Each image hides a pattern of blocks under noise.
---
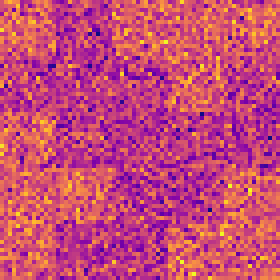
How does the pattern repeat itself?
mirrored about the diagonal from the top left
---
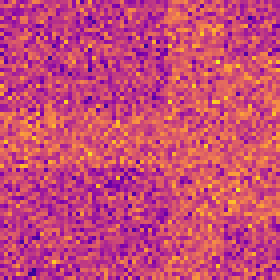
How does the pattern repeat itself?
top and bottom mirror each other
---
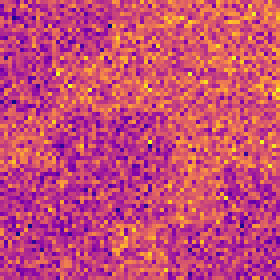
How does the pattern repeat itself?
mirrored about the diagonal from the bottom left
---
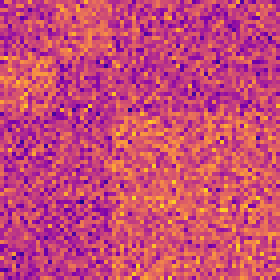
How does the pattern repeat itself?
mirrored about the diagonal from the top left
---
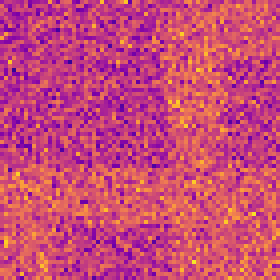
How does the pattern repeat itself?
mirrored about the diagonal from the top left
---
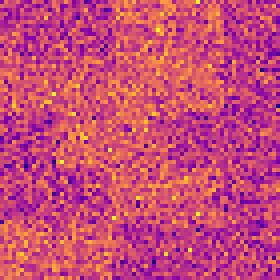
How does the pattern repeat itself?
no symmetry
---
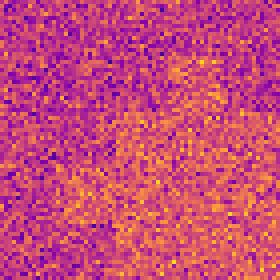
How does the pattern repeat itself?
mirrored about the diagonal from the top left
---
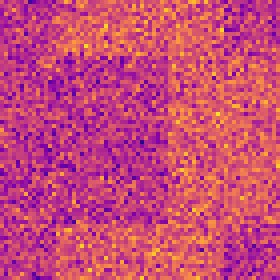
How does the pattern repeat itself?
top and bottom mirror each other
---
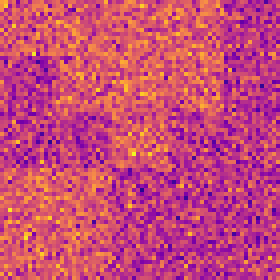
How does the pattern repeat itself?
no symmetry
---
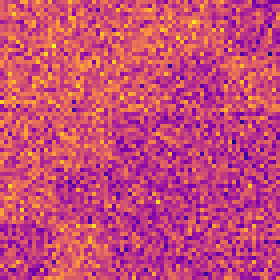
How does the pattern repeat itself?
mirrored about the diagonal from the top left
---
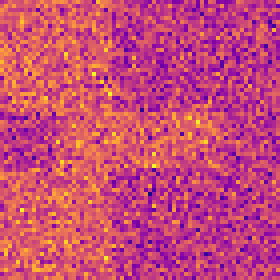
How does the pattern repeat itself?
top and bottom mirror each other
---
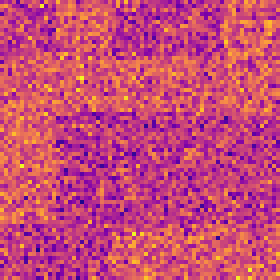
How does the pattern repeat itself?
no symmetry
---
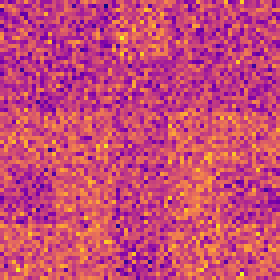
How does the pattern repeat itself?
left and right mirror each other
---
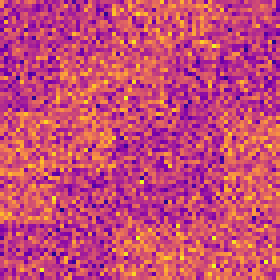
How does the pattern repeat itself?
mirrored about the diagonal from the top left
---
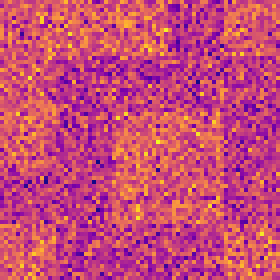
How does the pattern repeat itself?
mirrored about the diagonal from the top left
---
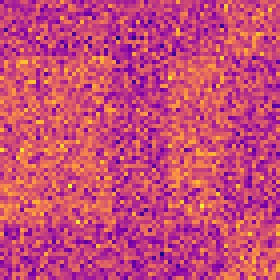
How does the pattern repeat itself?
top and bottom mirror each other
